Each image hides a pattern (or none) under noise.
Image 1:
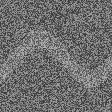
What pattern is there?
a wavy band
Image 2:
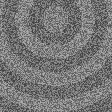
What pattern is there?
rings round one point
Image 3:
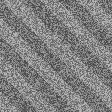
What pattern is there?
diagonal stripes
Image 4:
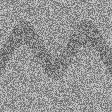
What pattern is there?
a wavy band
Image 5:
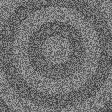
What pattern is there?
rings round one point
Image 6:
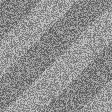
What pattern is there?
diagonal stripes
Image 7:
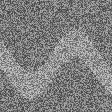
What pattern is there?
a wavy band
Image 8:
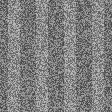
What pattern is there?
vertical stripes
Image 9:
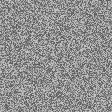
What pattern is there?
only noise
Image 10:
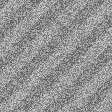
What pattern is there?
diagonal stripes
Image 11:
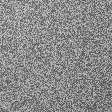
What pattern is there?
a smooth slope
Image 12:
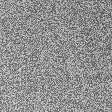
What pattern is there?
a smooth slope
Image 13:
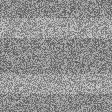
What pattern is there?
horizontal stripes
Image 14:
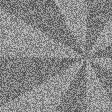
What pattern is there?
spokes from one point
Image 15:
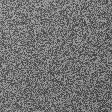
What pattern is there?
a smooth slope
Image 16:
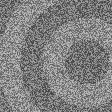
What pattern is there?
rings round one point
